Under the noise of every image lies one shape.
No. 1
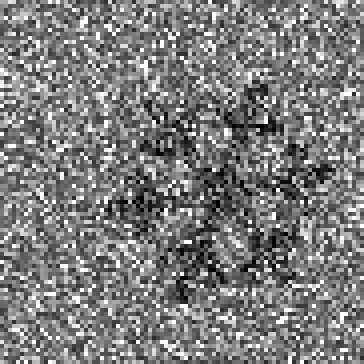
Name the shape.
snowflake
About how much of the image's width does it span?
two thirds
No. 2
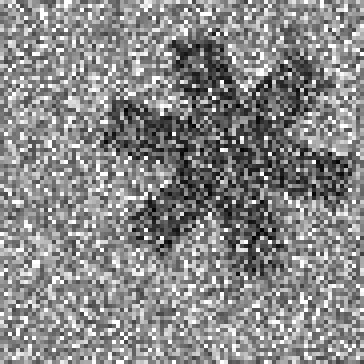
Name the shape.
asterisk
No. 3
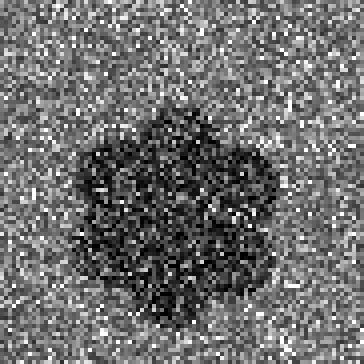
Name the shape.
flower
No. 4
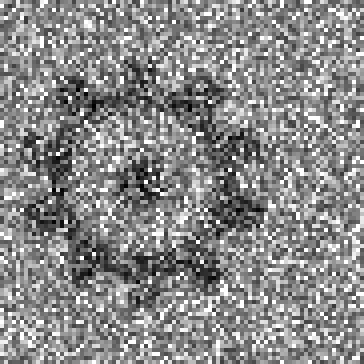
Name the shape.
gear
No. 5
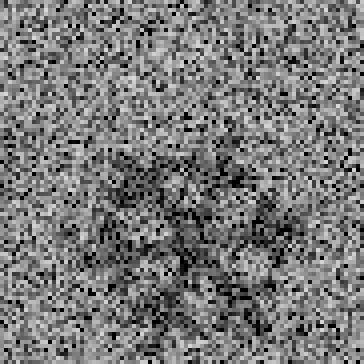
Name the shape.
snowflake
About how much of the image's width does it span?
two thirds
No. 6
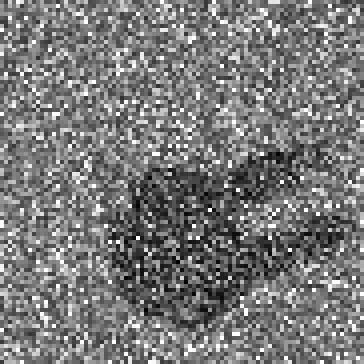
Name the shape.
rabbit's head
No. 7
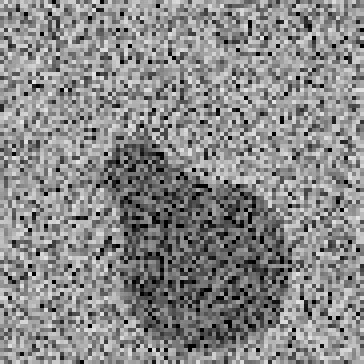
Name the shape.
light bulb
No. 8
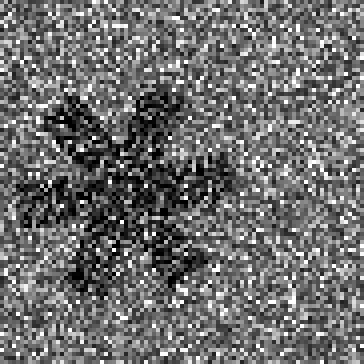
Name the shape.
asterisk
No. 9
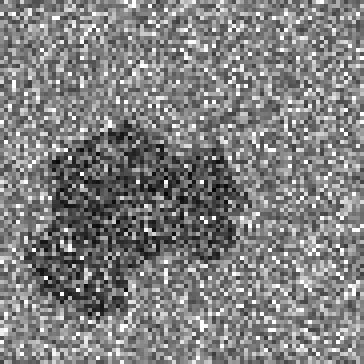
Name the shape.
car
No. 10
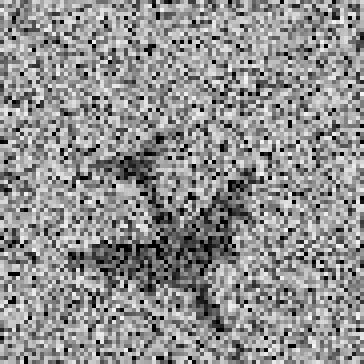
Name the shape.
airplane
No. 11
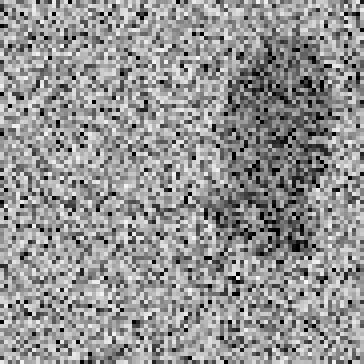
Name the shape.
footprint
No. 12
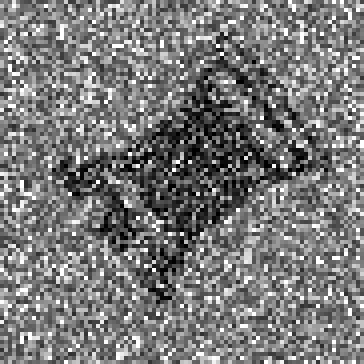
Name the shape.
chess rook
